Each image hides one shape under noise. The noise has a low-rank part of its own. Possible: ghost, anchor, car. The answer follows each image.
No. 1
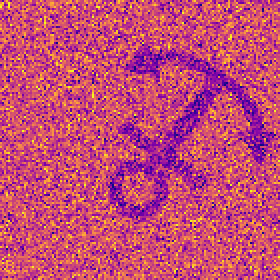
anchor
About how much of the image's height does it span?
two thirds
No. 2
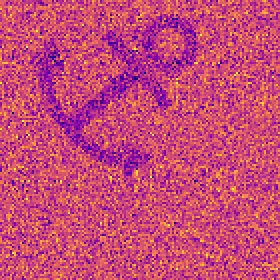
anchor
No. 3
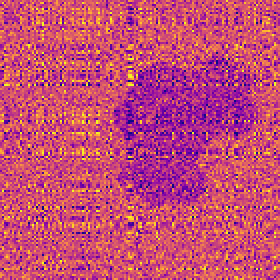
car
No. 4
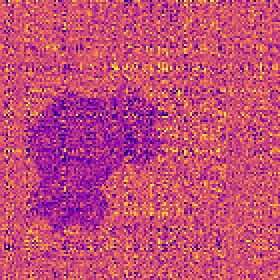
car
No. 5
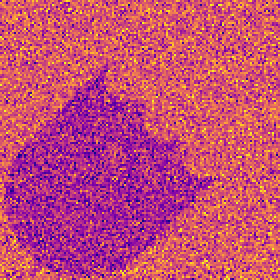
ghost
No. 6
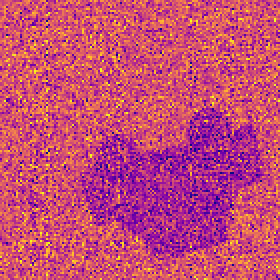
car
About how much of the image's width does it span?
two thirds
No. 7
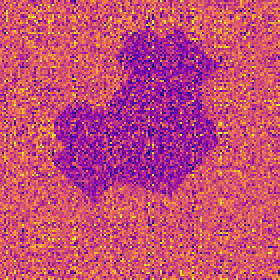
car
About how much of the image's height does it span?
two thirds
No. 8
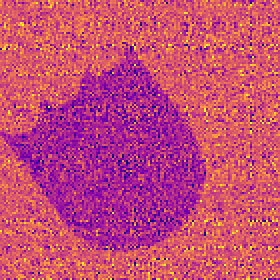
ghost
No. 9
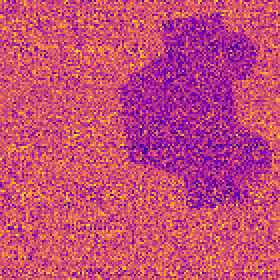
car
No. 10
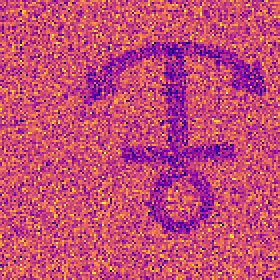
anchor
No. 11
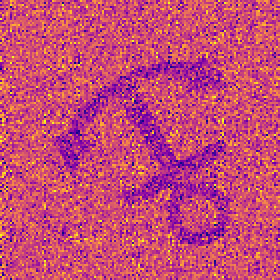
anchor
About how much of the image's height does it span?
two thirds
